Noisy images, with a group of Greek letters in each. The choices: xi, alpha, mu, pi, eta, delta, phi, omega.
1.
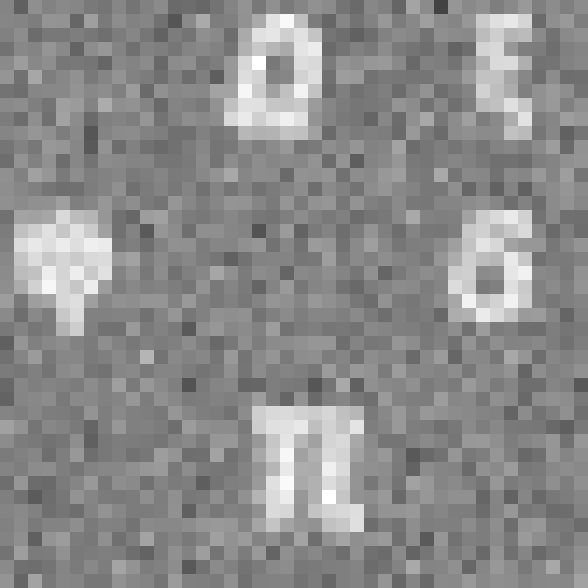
top middle: omega; top right: xi; middle left: phi; middle right: delta; bottom middle: pi
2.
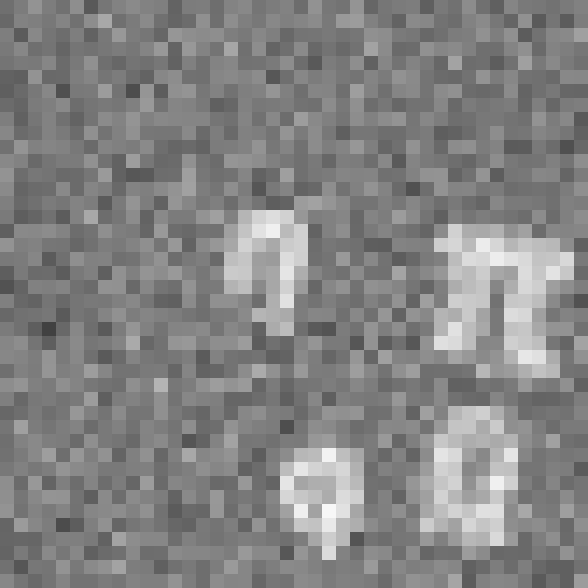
centre: eta; middle right: pi; bottom middle: phi; bottom right: omega
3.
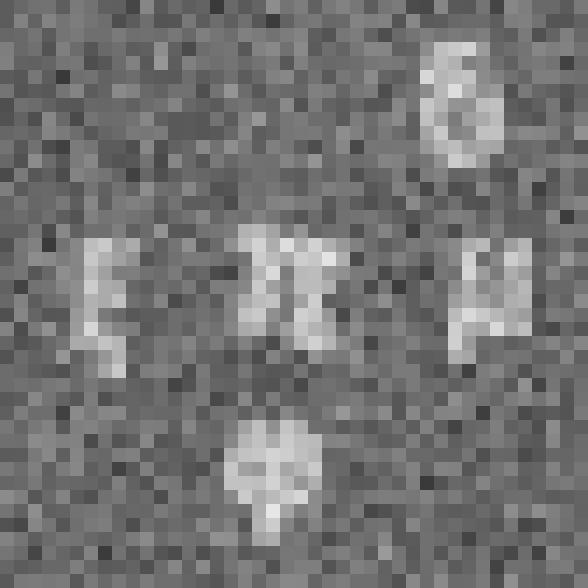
top right: delta; middle left: xi; centre: pi; middle right: mu; bottom middle: phi
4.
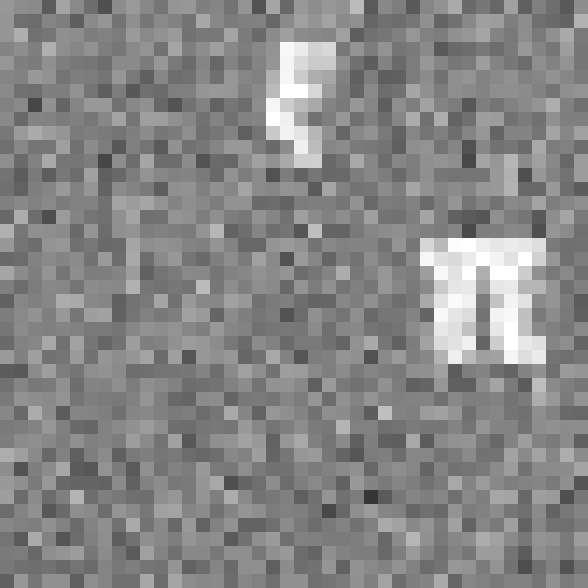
top middle: xi; middle right: pi
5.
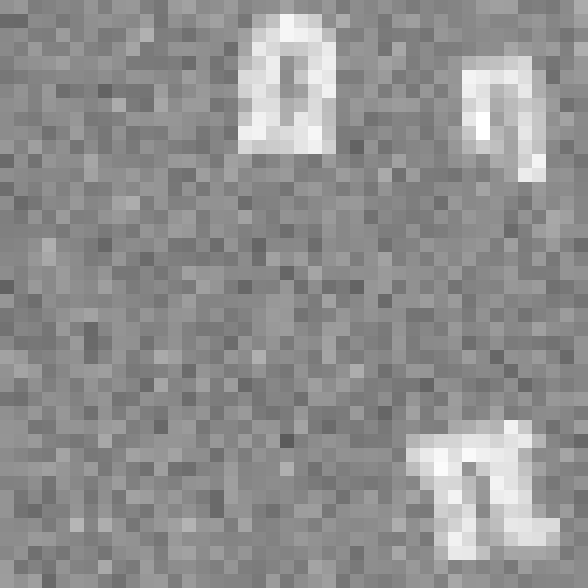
top middle: omega; top right: eta; bottom right: pi
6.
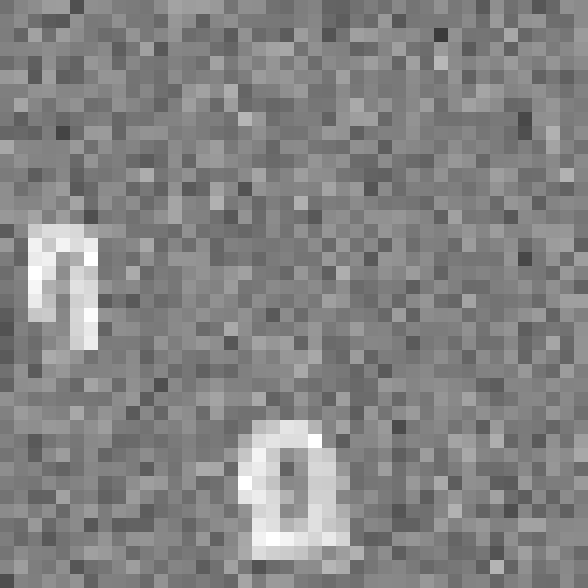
middle left: eta; bottom middle: omega
